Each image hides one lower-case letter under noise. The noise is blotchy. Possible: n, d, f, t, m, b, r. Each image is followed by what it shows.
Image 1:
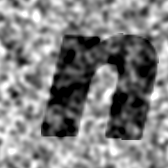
n
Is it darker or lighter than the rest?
darker
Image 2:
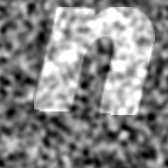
n
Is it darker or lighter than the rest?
lighter
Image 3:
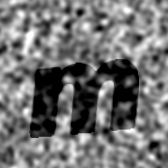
m
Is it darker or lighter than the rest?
darker
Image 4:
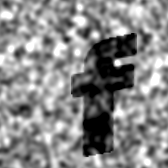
f
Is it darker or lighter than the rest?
darker
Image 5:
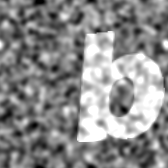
b
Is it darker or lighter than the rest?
lighter
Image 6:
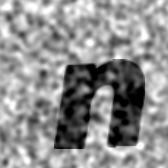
n
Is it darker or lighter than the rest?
darker
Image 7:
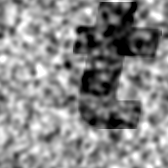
t
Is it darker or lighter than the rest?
darker
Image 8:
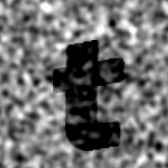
t
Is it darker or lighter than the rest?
darker
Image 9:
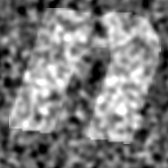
n
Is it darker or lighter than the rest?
lighter
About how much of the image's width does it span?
nearly all
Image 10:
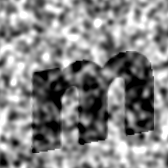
m
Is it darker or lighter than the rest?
darker
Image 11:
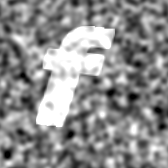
f
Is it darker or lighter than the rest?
lighter
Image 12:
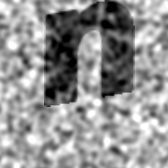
n
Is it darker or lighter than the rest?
darker
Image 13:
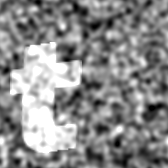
t
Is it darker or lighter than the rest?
lighter
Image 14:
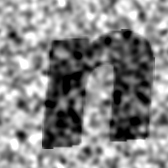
n
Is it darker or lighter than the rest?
darker
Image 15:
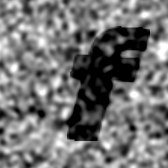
f
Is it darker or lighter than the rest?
darker
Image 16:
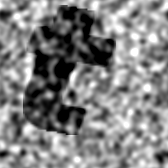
t
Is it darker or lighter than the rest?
darker
